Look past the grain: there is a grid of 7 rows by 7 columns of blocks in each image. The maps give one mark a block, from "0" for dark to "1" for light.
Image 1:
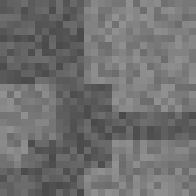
0 0 0 1 1 1 1
0 0 0 1 1 1 1
0 0 0 1 1 1 1
1 1 0 0 1 1 1
1 1 0 0 0 0 0
1 0 0 0 1 1 1
0 0 0 1 1 1 1
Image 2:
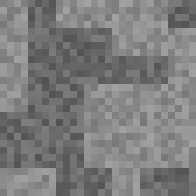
1 0 1 1 1 1 0
1 0 0 0 1 1 1
1 0 0 0 0 0 1
1 0 0 1 1 1 1
0 0 0 1 1 1 1
0 0 0 1 1 1 1
1 1 0 0 1 0 0
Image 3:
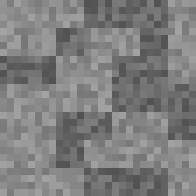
1 1 1 0 0 0 1
1 1 0 1 1 0 1
0 0 1 1 0 0 1
1 1 1 1 0 0 0
1 1 0 0 1 1 0
1 1 0 1 1 1 1
1 1 1 0 0 0 1
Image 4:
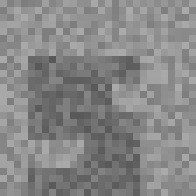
1 1 1 1 1 1 1
1 1 1 1 1 1 1
1 0 0 0 0 1 1
1 0 0 0 1 1 1
1 0 0 0 0 1 1
1 1 1 0 0 1 1
1 0 0 0 0 1 1
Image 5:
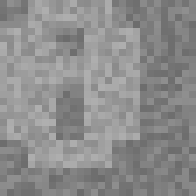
0 1 1 1 0 0 0
1 1 0 1 1 0 0
1 1 1 1 1 0 0
1 1 0 1 1 0 0
1 1 0 1 1 0 0
0 1 1 1 0 0 0
0 0 0 0 0 0 0
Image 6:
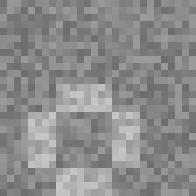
0 0 0 0 0 0 0
0 0 0 0 0 0 0
0 0 0 0 0 0 0
0 0 1 1 0 0 0
0 1 0 0 1 0 0
0 1 0 0 1 0 0
0 0 1 1 0 0 0
